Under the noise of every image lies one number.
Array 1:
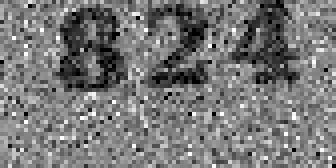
824
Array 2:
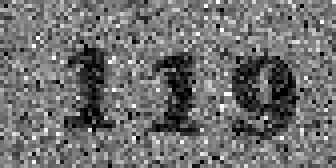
119
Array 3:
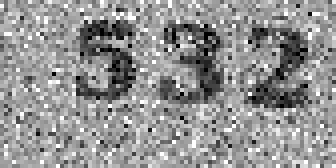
532
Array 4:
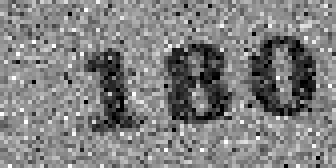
180
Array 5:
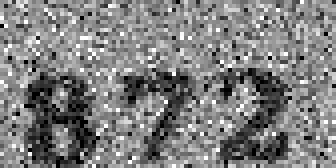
872
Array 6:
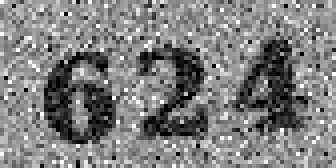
624
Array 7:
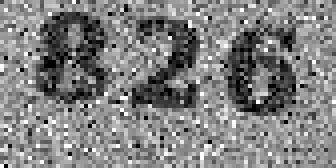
826
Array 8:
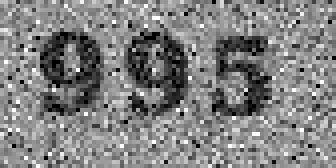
995
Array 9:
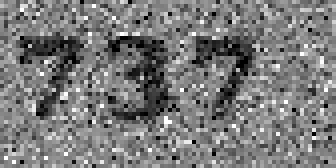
737
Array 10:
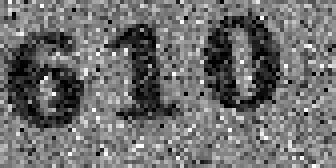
610
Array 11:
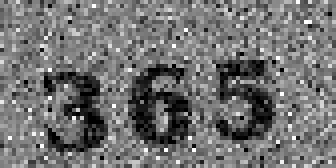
365
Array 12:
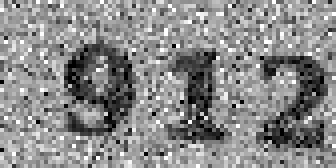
912
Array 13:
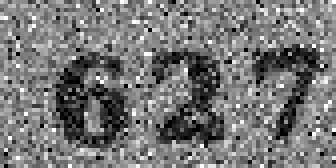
627
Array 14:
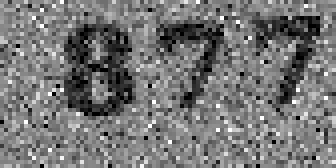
877
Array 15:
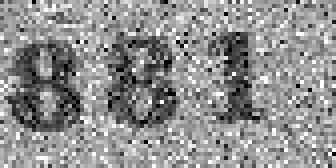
881
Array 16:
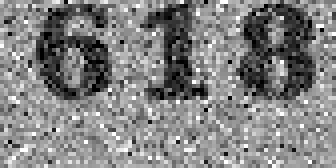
618
